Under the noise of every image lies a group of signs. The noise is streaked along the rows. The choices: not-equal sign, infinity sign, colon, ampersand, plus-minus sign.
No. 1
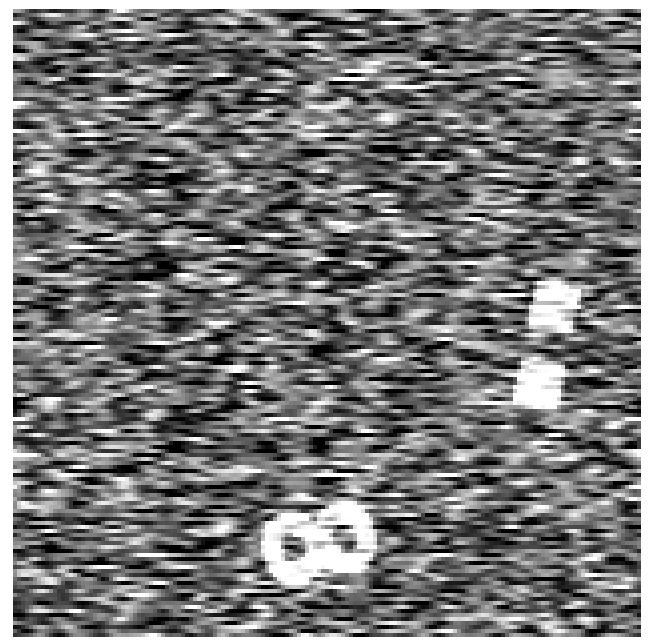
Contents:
middle right: colon; bottom middle: infinity sign
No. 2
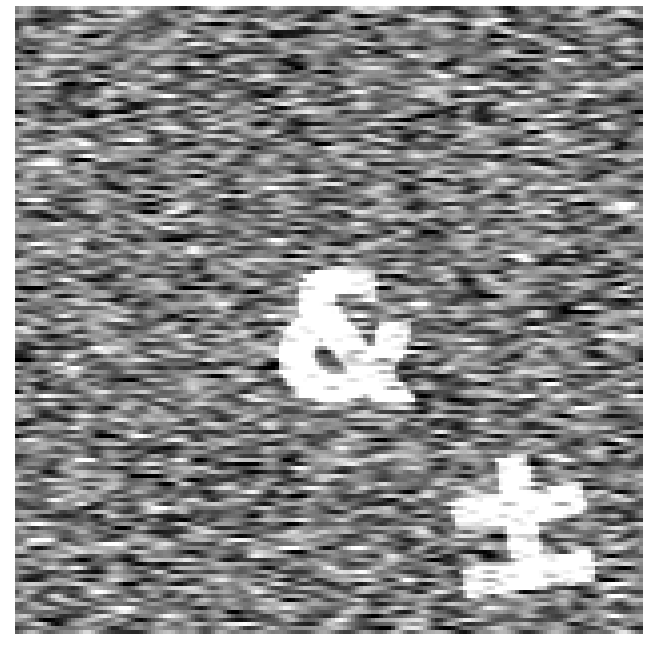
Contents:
centre: ampersand; bottom right: plus-minus sign
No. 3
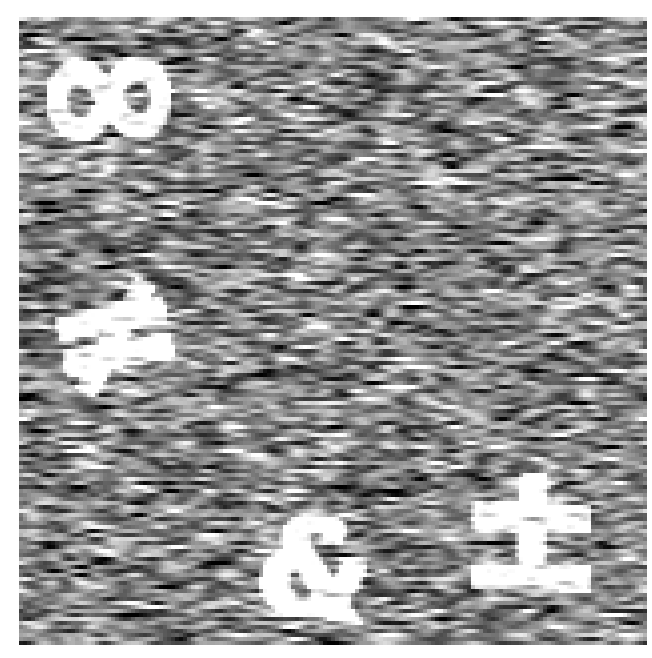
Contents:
top left: infinity sign; middle left: not-equal sign; bottom middle: ampersand; bottom right: plus-minus sign
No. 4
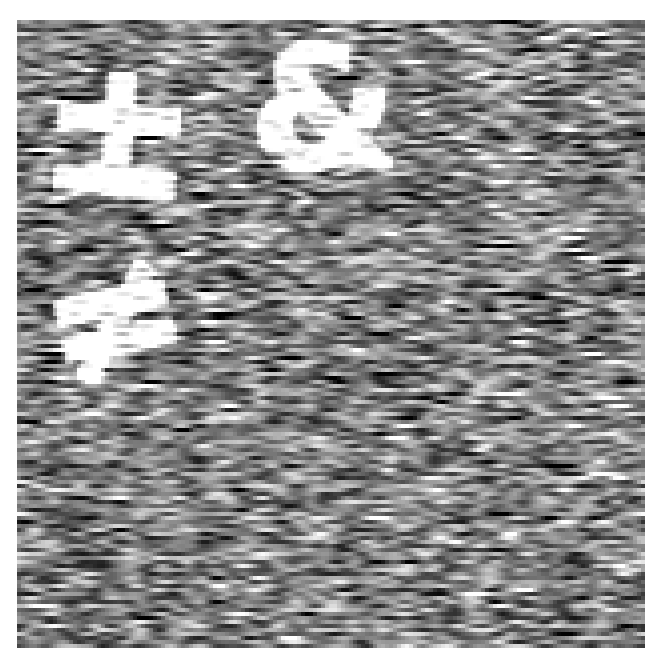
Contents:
top left: plus-minus sign; top middle: ampersand; middle left: not-equal sign
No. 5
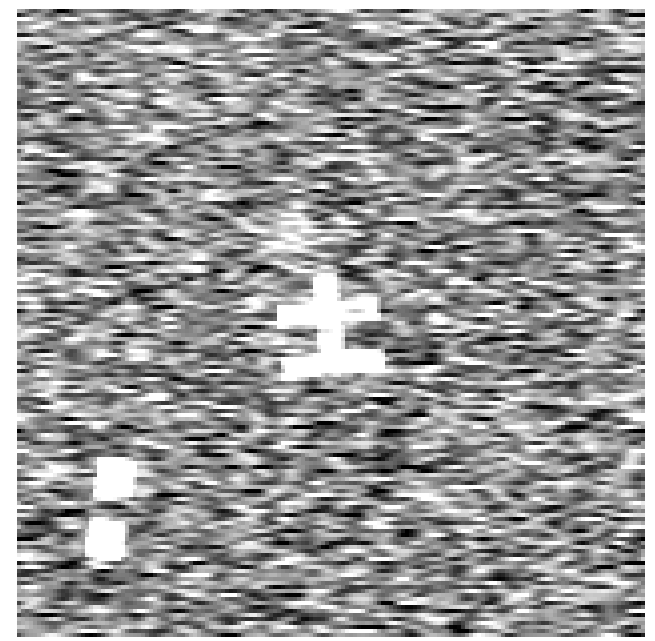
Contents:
centre: plus-minus sign; bottom left: colon
